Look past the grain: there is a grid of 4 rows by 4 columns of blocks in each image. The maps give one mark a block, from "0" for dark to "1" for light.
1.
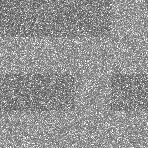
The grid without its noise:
0 0 0 1
1 1 1 1
0 0 1 0
1 1 1 1
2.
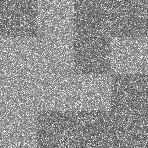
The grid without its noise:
0 1 0 0
1 1 0 1
1 1 1 0
1 0 0 0
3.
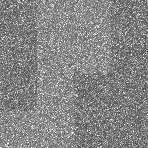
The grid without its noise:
0 1 1 0
0 1 1 0
0 1 0 0
1 1 0 0
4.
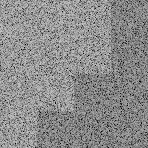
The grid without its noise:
1 1 1 0
1 1 1 0
1 1 0 0
1 0 0 0
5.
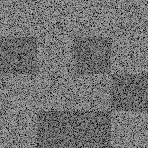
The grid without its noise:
1 1 1 1
0 1 0 1
1 1 1 0
1 0 0 1
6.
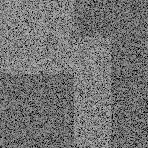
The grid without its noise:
1 1 0 0
1 1 1 0
0 0 1 0
0 0 1 0
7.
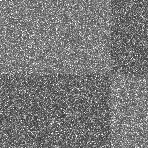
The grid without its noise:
1 1 1 0
1 1 1 0
0 0 0 1
0 0 0 1
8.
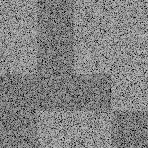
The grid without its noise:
1 0 1 1
1 0 1 1
0 0 0 1
0 1 1 0
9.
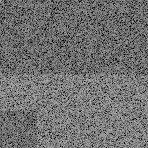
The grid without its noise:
0 0 0 0
0 0 0 0
1 1 1 1
0 1 1 1
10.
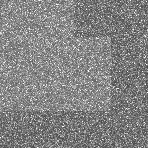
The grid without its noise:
1 1 0 0
1 1 1 0
1 1 1 0
0 0 0 0
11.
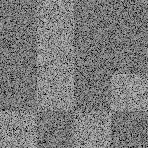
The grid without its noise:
0 1 0 0
0 1 0 0
0 1 0 1
1 0 1 0
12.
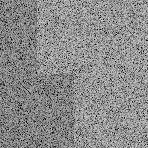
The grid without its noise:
0 1 1 1
0 1 1 1
0 0 1 1
0 0 1 1
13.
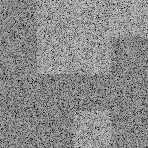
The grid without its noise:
0 1 1 1
0 1 1 0
0 0 0 0
0 0 1 0
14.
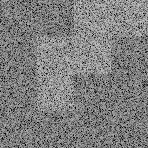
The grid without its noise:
0 0 1 1
0 1 1 0
0 1 0 0
0 0 0 0
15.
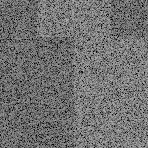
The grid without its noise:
0 1 1 0
0 0 1 1
0 0 1 1
0 0 1 1
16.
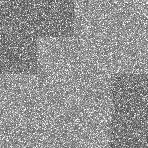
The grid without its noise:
0 0 1 1
0 1 1 1
1 1 1 0
1 1 1 0
